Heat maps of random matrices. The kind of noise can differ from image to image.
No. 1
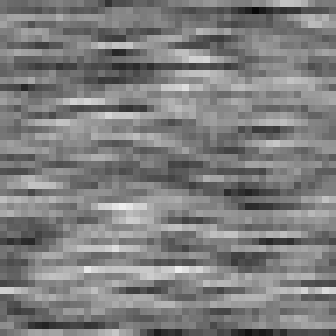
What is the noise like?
streaked along the rows
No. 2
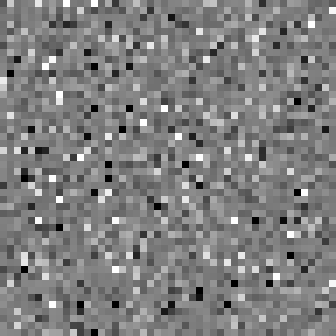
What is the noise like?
heavy tails
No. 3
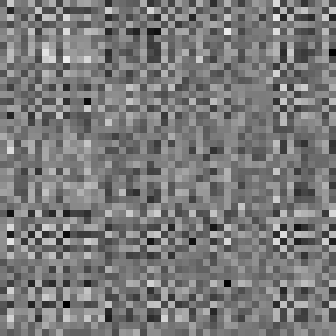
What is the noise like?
low rank plus noise
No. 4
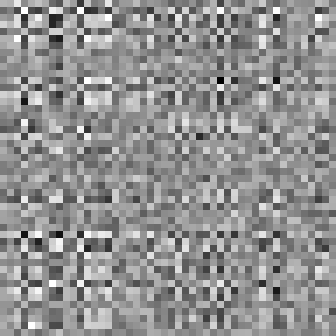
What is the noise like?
low rank plus noise
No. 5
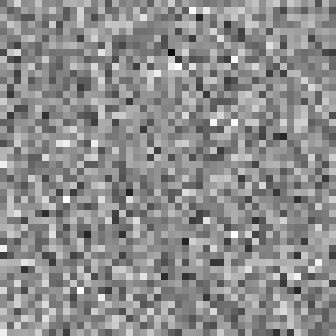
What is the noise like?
independent entries
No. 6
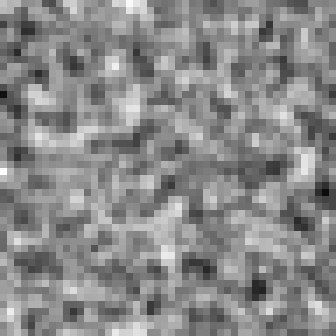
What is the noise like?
blotchy
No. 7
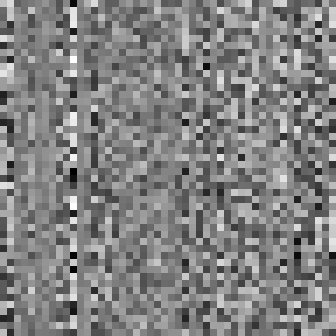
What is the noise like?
columns of uneven size
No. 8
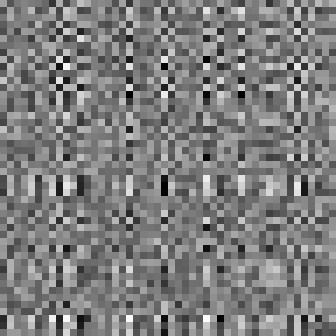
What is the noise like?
low rank plus noise
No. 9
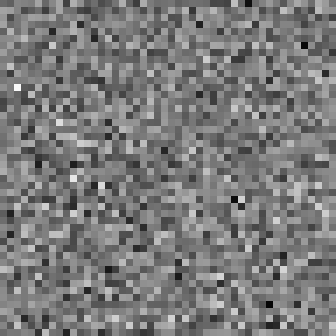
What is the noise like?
independent entries
